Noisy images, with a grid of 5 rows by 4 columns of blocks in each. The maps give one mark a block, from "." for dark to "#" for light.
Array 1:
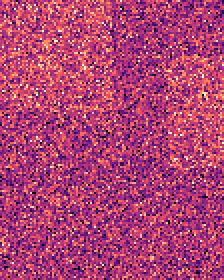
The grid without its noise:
# # . .
# # . #
. . . #
. . . .
. . . .
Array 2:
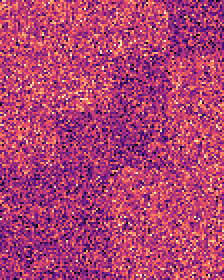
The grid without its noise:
# # # .
# # . #
# . . #
. . # #
. . # #
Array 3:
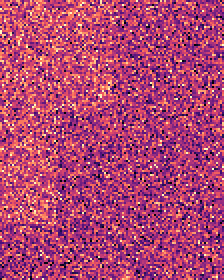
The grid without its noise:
# # . .
# # . .
# . . .
# . . .
. . . .
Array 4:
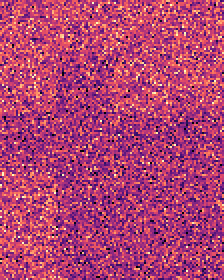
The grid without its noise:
# # # #
# . # #
. . . .
# . . .
# . . .
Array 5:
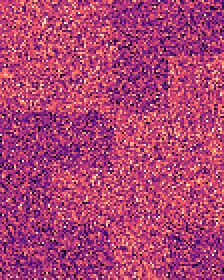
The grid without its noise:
# # . .
# # . #
. . # #
. # # #
. . # .
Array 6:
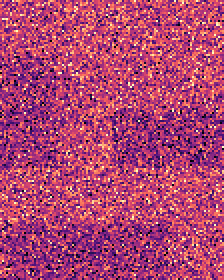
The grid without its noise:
# # # #
. # # #
. # . .
# # # #
. . . #
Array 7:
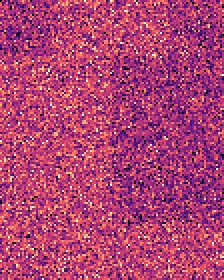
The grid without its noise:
. # # .
# # . .
# # . .
# # . .
# # # #
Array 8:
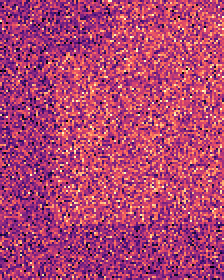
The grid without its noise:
. . # #
. # # #
. # # #
. # # #
. . . .
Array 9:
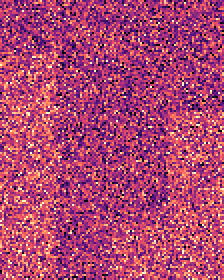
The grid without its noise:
. . . .
# . . .
# . . #
# . . #
# . # #
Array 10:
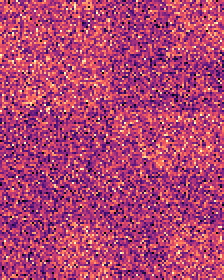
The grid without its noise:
# # . #
# # . .
. . # #
. . . .
. # . #
